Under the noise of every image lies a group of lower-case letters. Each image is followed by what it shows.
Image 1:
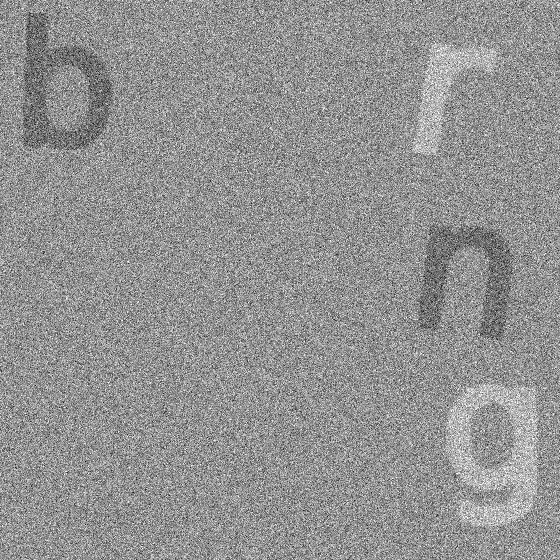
top left: dark b; top right: light r; middle right: dark n; bottom right: light g
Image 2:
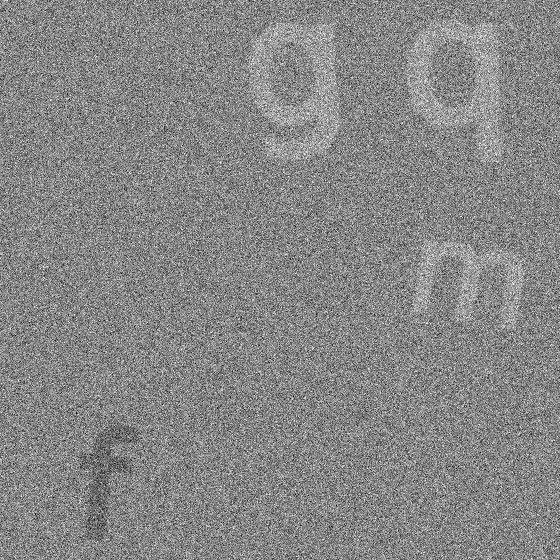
top middle: light g; top right: light q; middle right: light m; bottom left: dark f
